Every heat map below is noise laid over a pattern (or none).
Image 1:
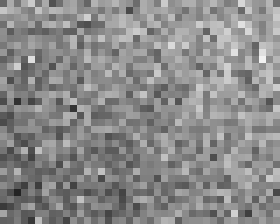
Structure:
a smooth slope
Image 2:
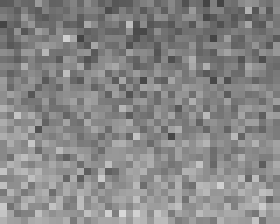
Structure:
a smooth slope
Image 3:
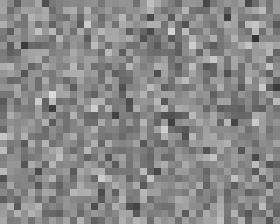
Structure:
only noise
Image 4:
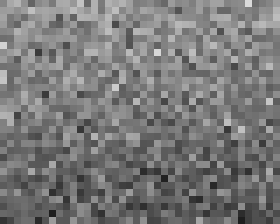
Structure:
a smooth slope
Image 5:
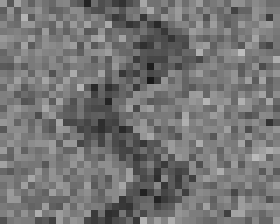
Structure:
a wavy band
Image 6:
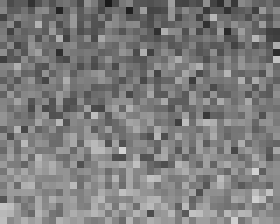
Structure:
a smooth slope
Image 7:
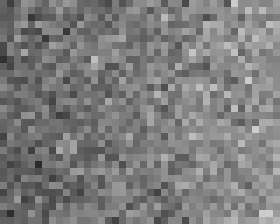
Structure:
a smooth slope
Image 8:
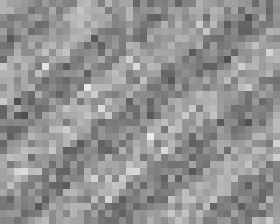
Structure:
diagonal stripes
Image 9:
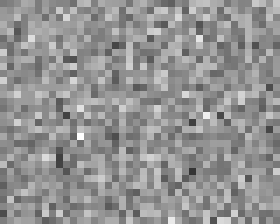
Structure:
only noise
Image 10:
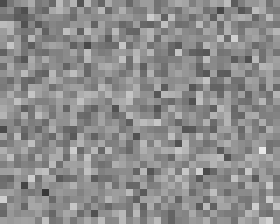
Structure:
only noise
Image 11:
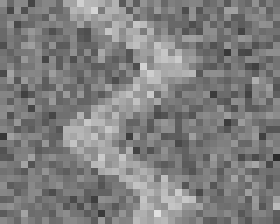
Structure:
a wavy band
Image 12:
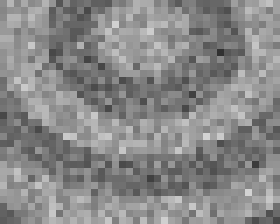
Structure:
rings round one point
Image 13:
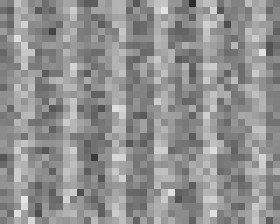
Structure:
vertical stripes
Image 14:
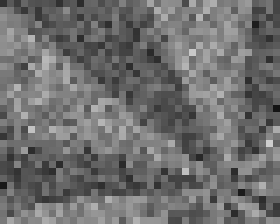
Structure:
spokes from one point
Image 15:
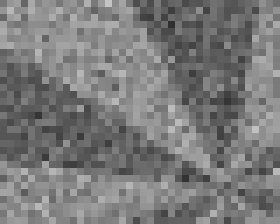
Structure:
spokes from one point
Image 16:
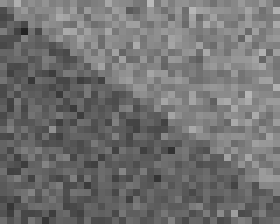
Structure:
a sharp edge
